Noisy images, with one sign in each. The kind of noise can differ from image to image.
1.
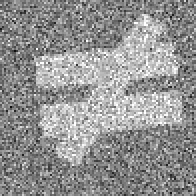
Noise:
independent entries
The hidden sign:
not-equal sign
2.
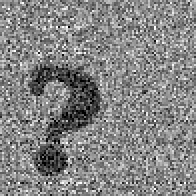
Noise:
low rank plus noise
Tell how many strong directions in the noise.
one
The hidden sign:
question mark
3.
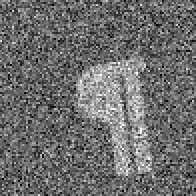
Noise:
independent entries
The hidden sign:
pilcrow
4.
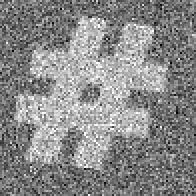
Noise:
independent entries
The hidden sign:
hash sign
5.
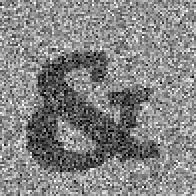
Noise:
independent entries
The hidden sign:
ampersand
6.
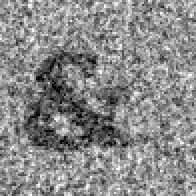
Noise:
blotchy
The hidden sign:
ampersand
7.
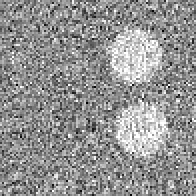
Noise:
low rank plus noise
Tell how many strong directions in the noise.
three or four
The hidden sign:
colon
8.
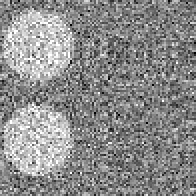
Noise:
low rank plus noise
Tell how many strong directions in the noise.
one
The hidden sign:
colon
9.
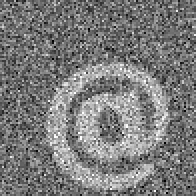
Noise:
independent entries
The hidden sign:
at sign
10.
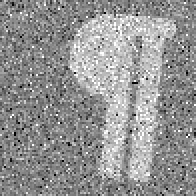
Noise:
heavy tails
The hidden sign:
pilcrow
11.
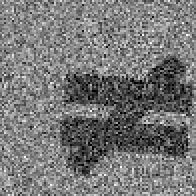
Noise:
low rank plus noise
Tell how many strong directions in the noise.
three or four
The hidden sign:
not-equal sign
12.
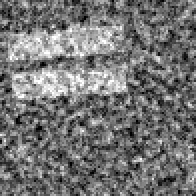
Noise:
blotchy
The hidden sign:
equals sign
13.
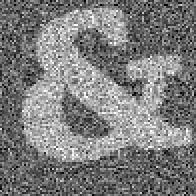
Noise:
low rank plus noise
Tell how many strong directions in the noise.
three or four
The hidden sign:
ampersand
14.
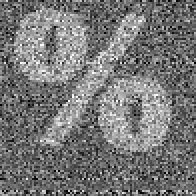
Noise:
rows of uneven size
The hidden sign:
percent sign
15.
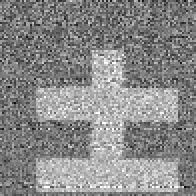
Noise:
rows of uneven size
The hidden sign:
plus-minus sign
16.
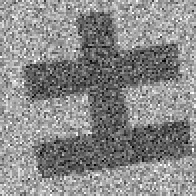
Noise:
independent entries
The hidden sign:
plus-minus sign
